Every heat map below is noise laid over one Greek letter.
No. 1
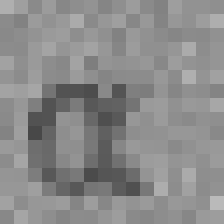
alpha
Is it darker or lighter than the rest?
darker
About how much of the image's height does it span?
half
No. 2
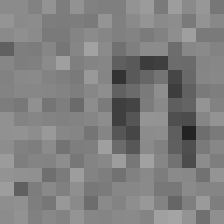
eta
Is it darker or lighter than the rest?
darker
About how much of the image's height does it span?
half
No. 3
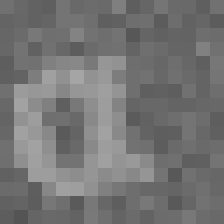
alpha
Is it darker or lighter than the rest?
lighter
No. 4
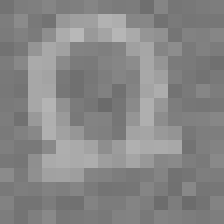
omega
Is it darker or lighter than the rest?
lighter
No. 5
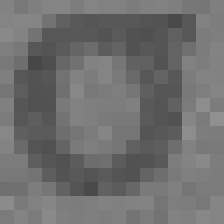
sigma
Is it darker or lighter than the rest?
darker
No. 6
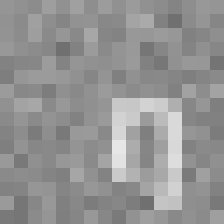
eta
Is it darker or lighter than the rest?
lighter
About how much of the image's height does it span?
half
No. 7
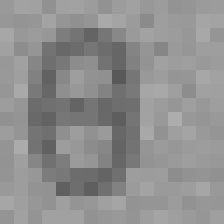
theta
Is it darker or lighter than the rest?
darker
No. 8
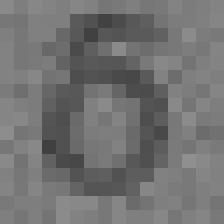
delta
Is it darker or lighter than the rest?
darker
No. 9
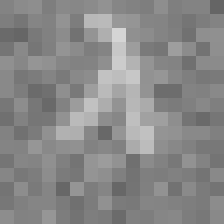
lambda
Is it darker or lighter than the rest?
lighter
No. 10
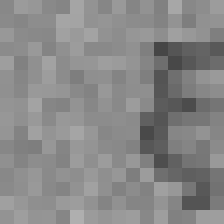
xi
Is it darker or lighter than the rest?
darker
